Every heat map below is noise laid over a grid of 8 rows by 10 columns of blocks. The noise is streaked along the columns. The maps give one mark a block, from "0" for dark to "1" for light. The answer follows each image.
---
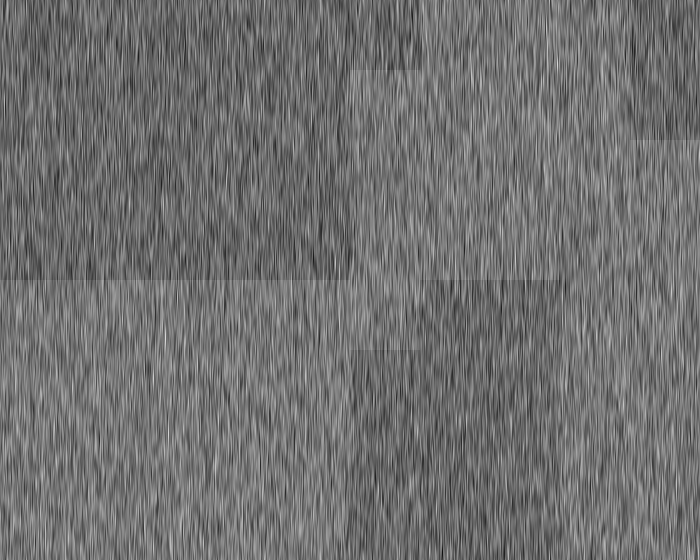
0000001110
0000011110
0000011111
0000011111
1111110011
1111100011
1111100011
1111100011
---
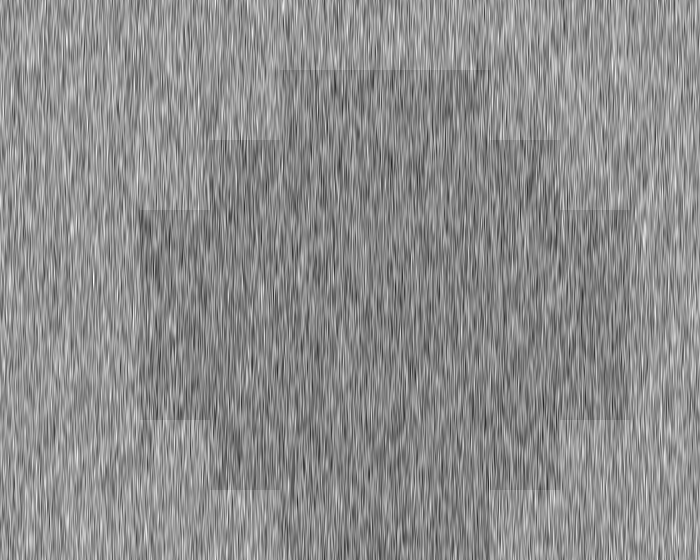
1111111111
1111000111
1110000011
1100000001
1100000001
1100000001
1110000011
1111000111
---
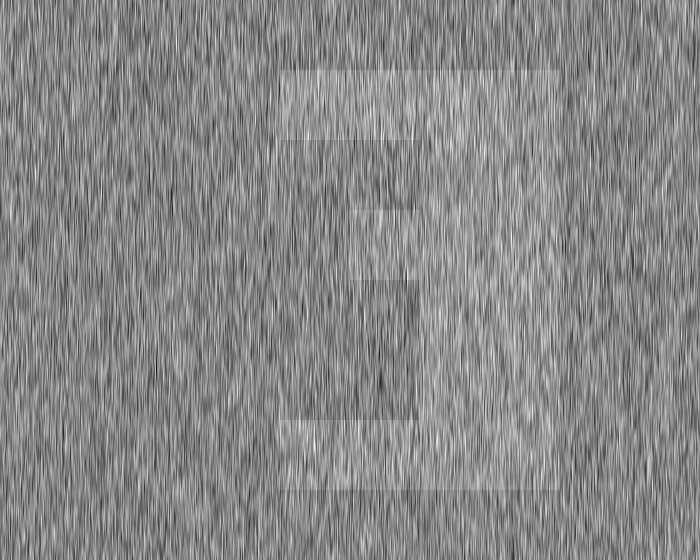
0000000000
0000111100
0000001100
0000011100
0000001100
0000001100
0000111100
0000000000
